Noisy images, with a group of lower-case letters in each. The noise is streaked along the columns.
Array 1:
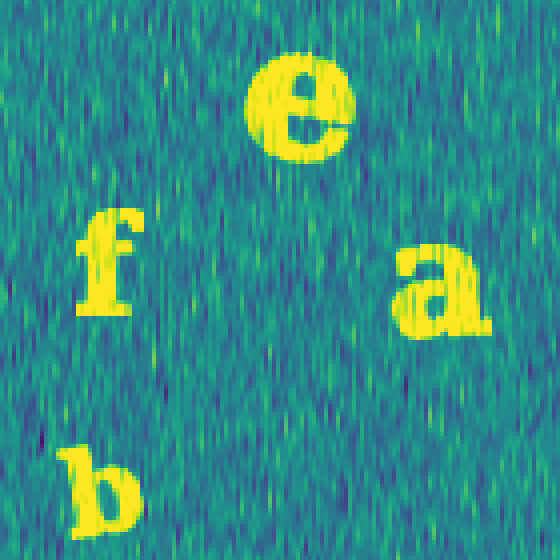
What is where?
top middle: e; middle left: f; middle right: a; bottom left: b
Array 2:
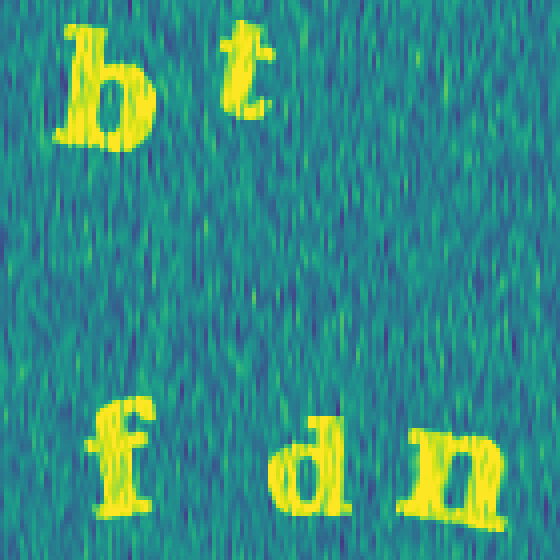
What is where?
top left: b; top middle: t; bottom left: f; bottom middle: d; bottom right: n
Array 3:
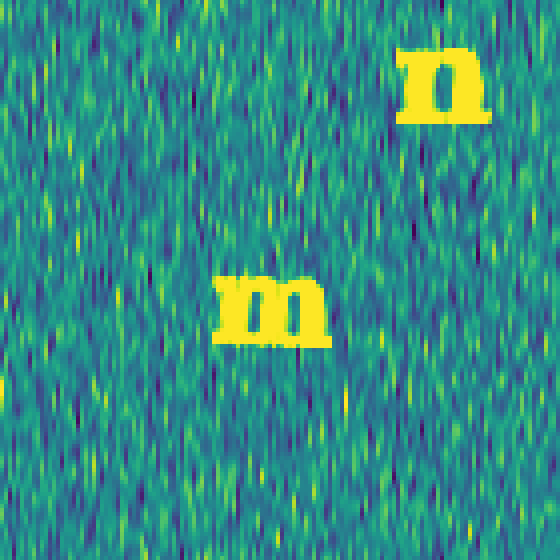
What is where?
top right: n; centre: m
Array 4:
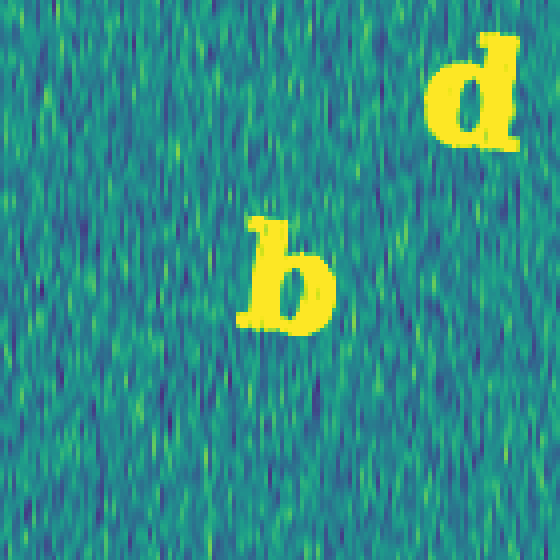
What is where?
top right: d; centre: b
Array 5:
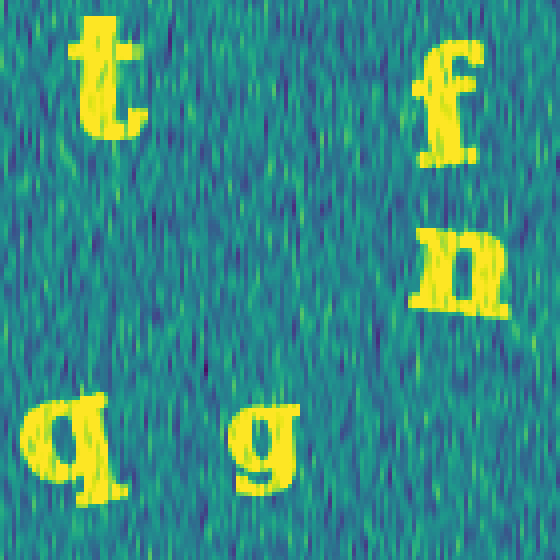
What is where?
top left: t; top right: f; middle right: n; bottom left: q; bottom middle: g
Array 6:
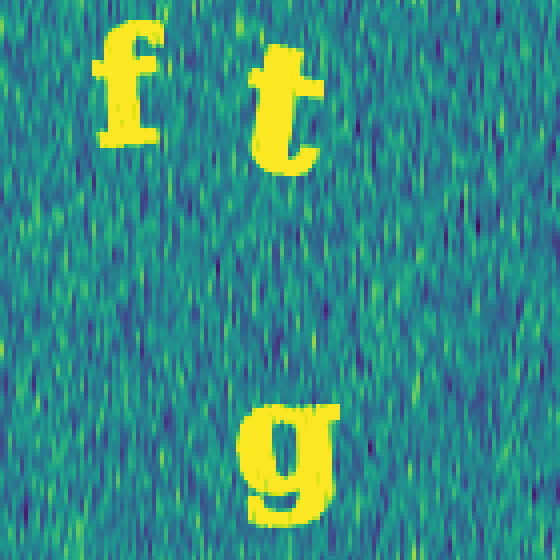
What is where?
top left: f; top middle: t; bottom middle: g
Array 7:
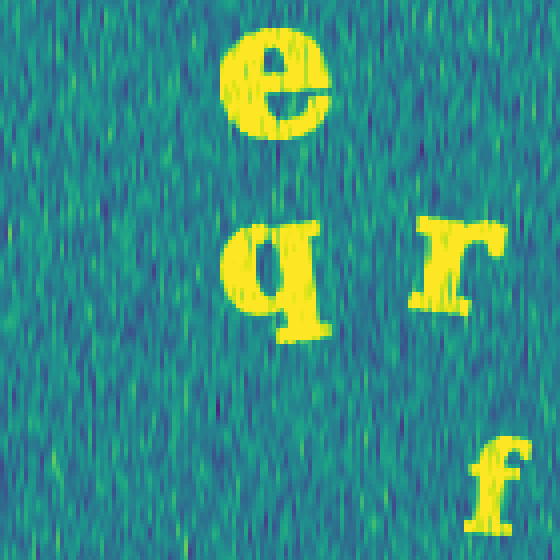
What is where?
top middle: e; centre: q; middle right: r; bottom right: f
